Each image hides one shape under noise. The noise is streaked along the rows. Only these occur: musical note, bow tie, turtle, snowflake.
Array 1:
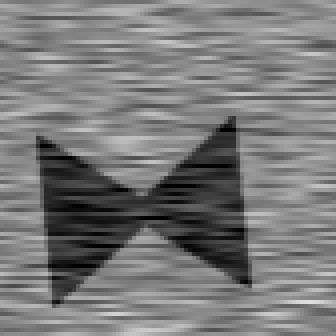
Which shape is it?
bow tie
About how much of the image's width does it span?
two thirds
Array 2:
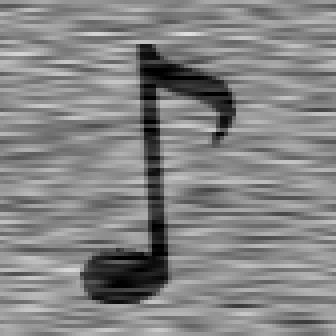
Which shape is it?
musical note
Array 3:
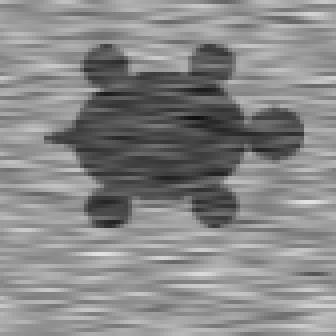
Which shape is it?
turtle
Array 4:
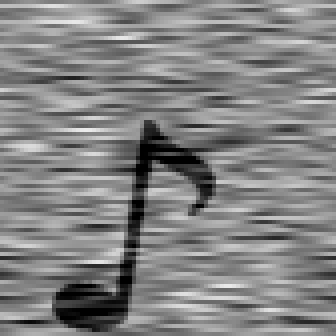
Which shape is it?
musical note
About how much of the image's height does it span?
two thirds
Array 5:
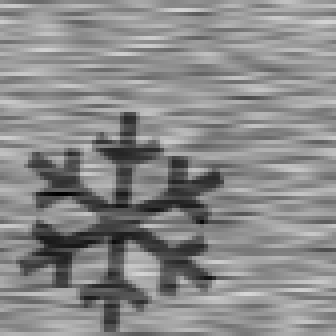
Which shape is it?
snowflake
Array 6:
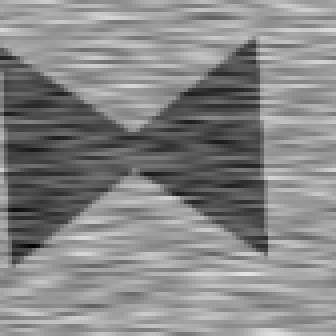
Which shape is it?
bow tie
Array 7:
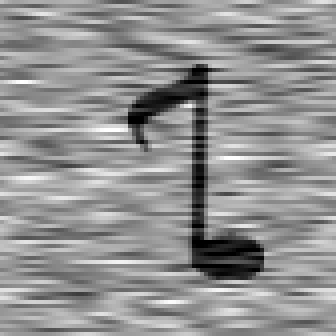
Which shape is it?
musical note
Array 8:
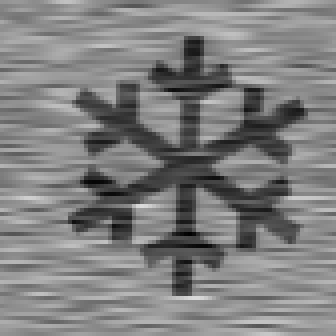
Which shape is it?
snowflake
